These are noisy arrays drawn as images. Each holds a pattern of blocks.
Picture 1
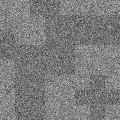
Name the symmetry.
mirrored about the diagonal from the top left
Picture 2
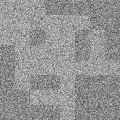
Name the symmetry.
mirrored about the diagonal from the top left
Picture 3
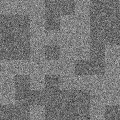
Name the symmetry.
no symmetry
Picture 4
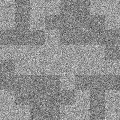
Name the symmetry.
the same after a half turn
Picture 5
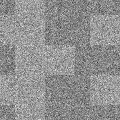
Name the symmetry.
top and bottom mirror each other
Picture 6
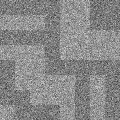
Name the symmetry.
mirrored about the diagonal from the bottom left
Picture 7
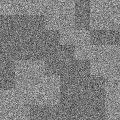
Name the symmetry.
mirrored about the diagonal from the bottom left
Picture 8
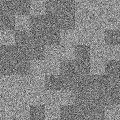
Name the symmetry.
mirrored about the diagonal from the top left
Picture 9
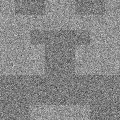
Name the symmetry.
left and right mirror each other
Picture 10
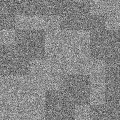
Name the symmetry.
mirrored about the diagonal from the bottom left
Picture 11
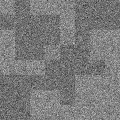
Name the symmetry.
mirrored about the diagonal from the top left
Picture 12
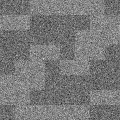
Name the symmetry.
the same after a half turn
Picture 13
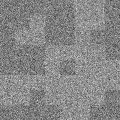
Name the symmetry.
mirrored about the diagonal from the top left
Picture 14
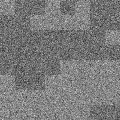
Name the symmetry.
no symmetry
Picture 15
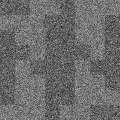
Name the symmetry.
the same after a half turn
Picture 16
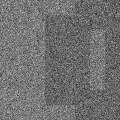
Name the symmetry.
top and bottom mirror each other
